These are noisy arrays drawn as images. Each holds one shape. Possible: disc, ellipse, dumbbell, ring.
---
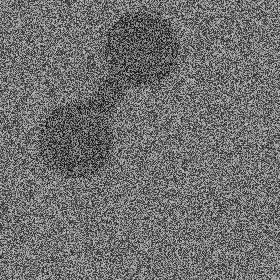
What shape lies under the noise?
dumbbell
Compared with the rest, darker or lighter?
darker
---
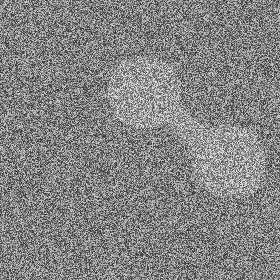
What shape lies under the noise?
dumbbell
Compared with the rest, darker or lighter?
lighter
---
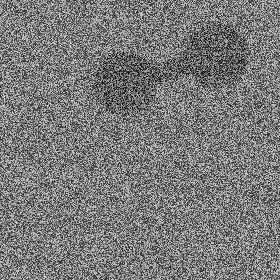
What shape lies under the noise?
dumbbell
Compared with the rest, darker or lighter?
darker
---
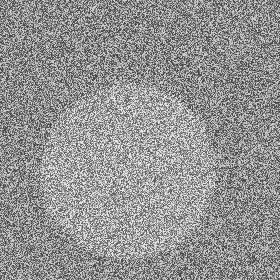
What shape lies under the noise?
disc
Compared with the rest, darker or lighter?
lighter
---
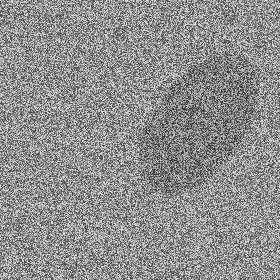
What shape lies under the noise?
ellipse
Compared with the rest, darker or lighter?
darker
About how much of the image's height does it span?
half
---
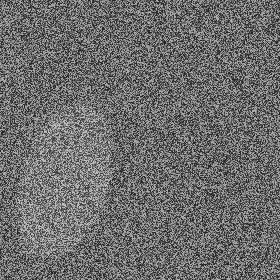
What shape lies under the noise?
ellipse
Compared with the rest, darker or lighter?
lighter
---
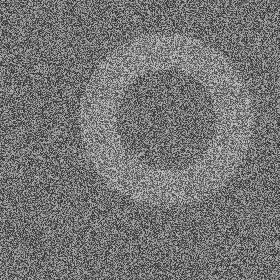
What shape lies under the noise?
ring
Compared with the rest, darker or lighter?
lighter
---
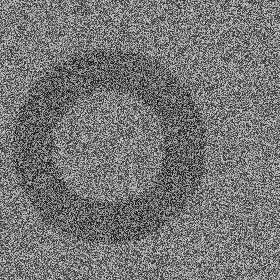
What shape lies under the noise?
ring
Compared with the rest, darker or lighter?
darker
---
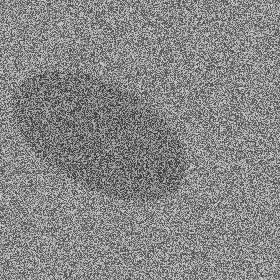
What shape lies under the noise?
ellipse
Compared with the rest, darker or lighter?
darker
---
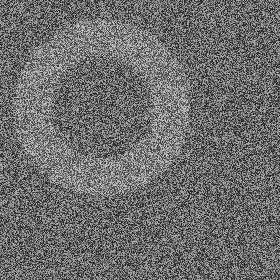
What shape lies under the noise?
ring
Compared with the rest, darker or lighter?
lighter
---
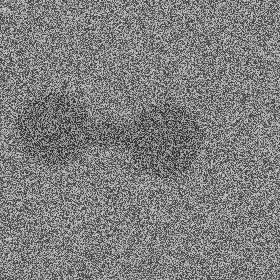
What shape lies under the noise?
dumbbell
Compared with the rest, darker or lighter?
darker
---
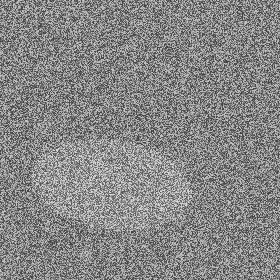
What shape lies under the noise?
ellipse
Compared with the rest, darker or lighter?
lighter
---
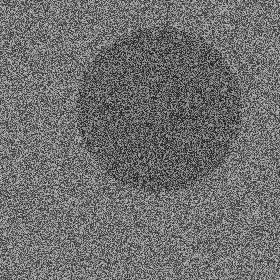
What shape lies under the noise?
disc
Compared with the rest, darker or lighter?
darker
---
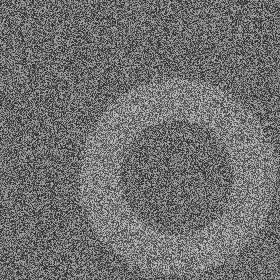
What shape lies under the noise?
ring
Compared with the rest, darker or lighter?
lighter
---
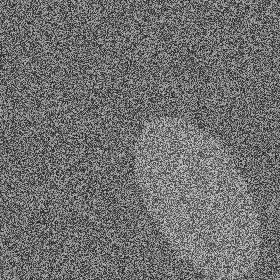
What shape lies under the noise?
ellipse
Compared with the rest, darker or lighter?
lighter
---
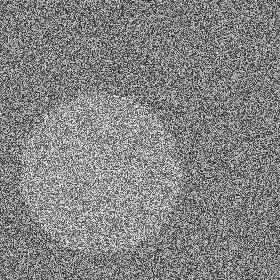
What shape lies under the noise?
disc
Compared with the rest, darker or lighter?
lighter
